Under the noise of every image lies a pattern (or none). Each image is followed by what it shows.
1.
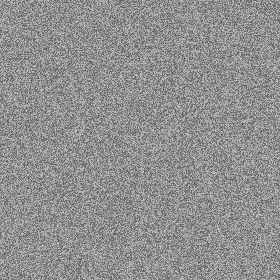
only noise
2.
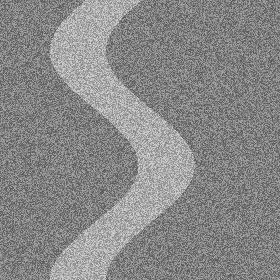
a wavy band
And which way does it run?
top to bottom
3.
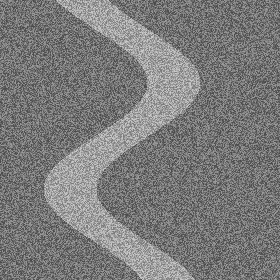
a wavy band
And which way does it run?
top to bottom
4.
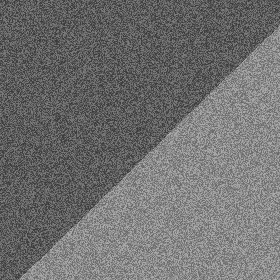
a sharp edge
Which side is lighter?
bottom right
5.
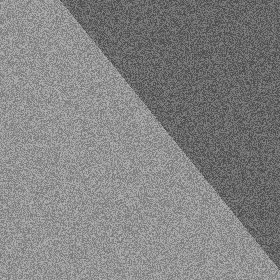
a sharp edge
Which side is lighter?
bottom left
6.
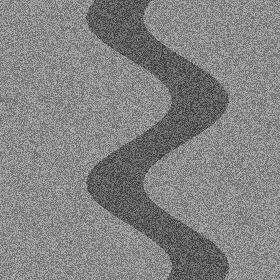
a wavy band
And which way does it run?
top to bottom
